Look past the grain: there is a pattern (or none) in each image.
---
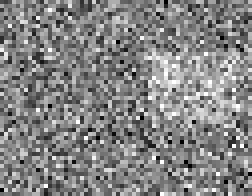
one block
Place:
middle right
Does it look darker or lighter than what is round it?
lighter
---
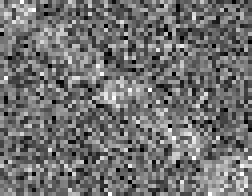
blocks along the diagonal
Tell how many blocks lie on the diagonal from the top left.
7
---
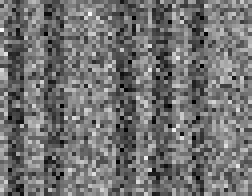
bands of columns
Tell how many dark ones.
5
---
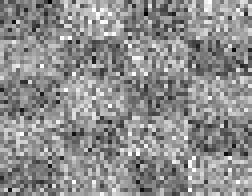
a checkerboard
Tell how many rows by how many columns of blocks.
5 by 4
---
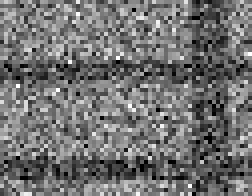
bands of rows crossing bands of columns
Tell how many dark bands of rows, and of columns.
2 and 1
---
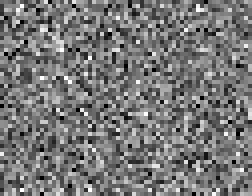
only noise
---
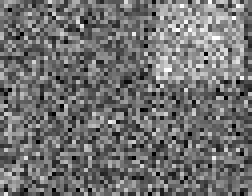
one block
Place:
top right
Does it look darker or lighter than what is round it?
lighter
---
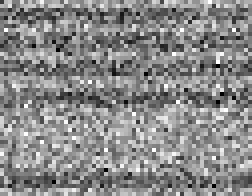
bands of rows
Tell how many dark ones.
5
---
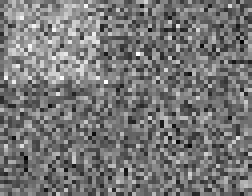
one block
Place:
top left
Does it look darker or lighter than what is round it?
lighter
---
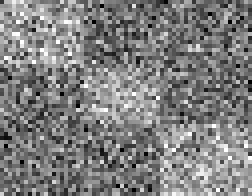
blocks along the diagonal
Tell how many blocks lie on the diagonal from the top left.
3
